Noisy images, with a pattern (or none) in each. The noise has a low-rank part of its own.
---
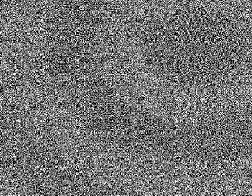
rings round one point
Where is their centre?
top right
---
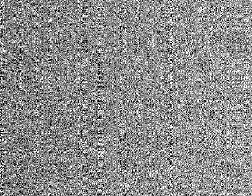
a smooth slope
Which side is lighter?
right
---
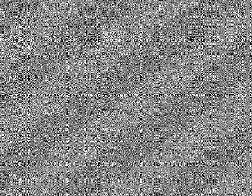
diagonal stripes
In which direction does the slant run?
bottom left to top right
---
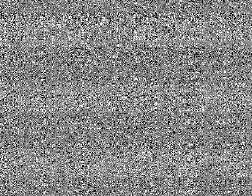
horizontal stripes
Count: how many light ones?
3
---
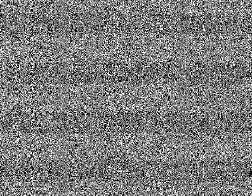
horizontal stripes
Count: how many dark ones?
4
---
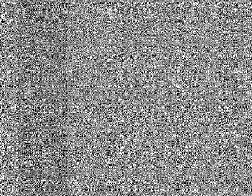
one vertical stripe
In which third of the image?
left
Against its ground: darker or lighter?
darker
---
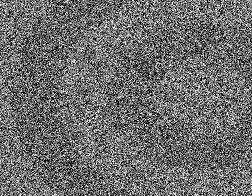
rings round one point
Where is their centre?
middle right
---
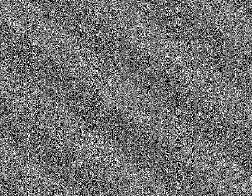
diagonal stripes
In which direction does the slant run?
top left to bottom right
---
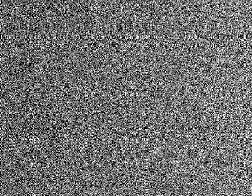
a smooth slope
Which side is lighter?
right
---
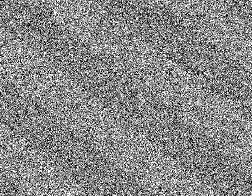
diagonal stripes
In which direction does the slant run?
top left to bottom right
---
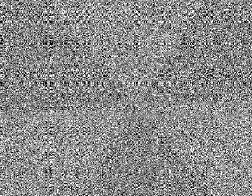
spokes from one point
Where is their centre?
centre
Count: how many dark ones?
3
